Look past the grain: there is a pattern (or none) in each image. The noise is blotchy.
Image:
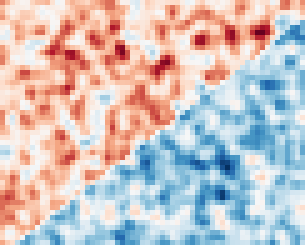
a sharp edge
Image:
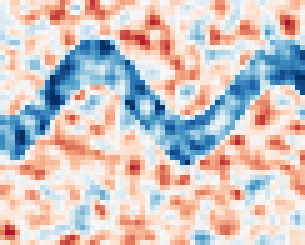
a wavy band
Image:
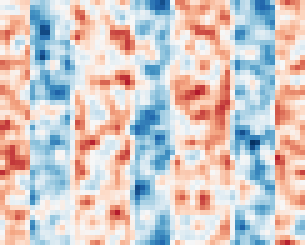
vertical stripes
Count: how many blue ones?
3
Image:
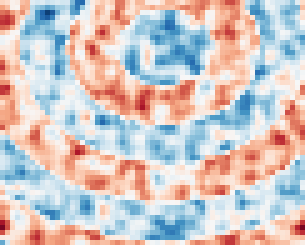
rings round one point
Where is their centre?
top middle
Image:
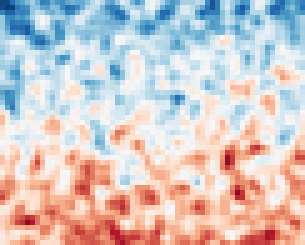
a smooth slope
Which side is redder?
bottom
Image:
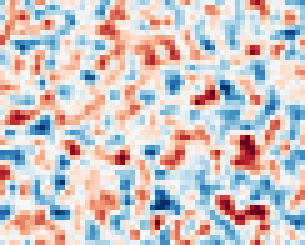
only noise
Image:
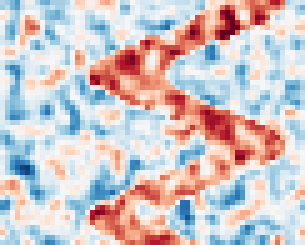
a wavy band
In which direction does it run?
top to bottom
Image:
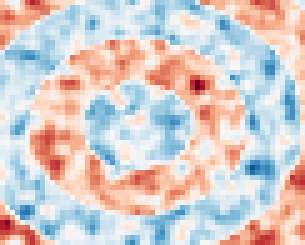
rings round one point
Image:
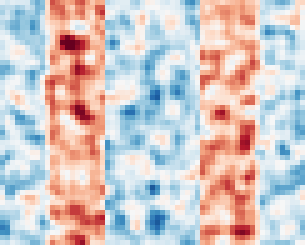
vertical stripes
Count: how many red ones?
2
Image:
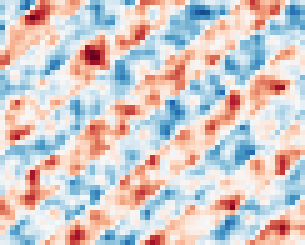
diagonal stripes
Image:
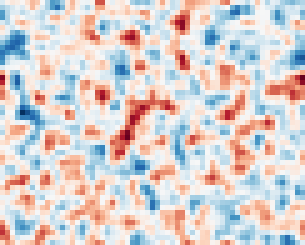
only noise
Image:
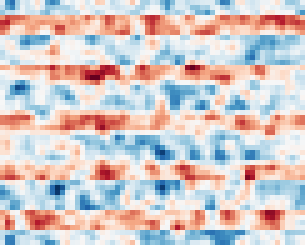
horizontal stripes
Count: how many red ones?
5
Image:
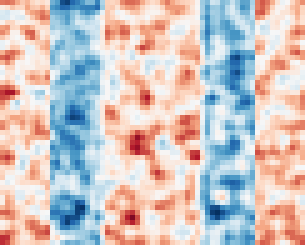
vertical stripes
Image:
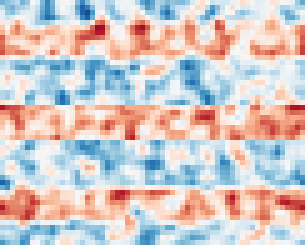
horizontal stripes
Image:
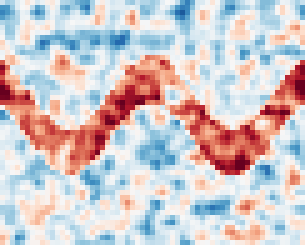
a wavy band
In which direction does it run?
left to right
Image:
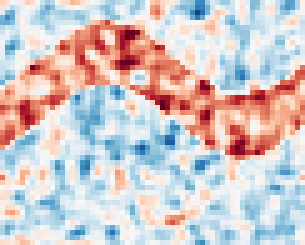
a wavy band
